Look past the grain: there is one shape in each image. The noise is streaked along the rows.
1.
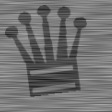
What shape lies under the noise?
chess queen
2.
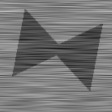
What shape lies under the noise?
bow tie
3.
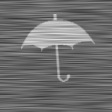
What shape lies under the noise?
umbrella
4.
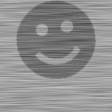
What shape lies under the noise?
smiling face
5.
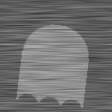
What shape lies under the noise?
ghost
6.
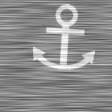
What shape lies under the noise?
anchor
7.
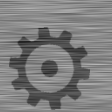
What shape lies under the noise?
gear
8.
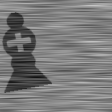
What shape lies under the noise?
chess bishop
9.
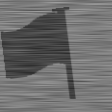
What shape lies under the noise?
flag
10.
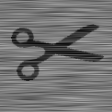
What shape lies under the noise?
pair of scissors
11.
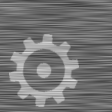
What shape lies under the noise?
gear
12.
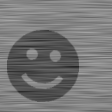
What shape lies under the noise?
smiling face
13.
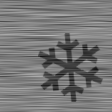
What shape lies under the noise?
snowflake
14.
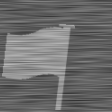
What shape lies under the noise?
flag
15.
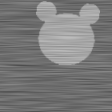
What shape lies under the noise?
bear's head
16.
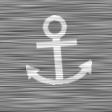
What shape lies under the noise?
anchor
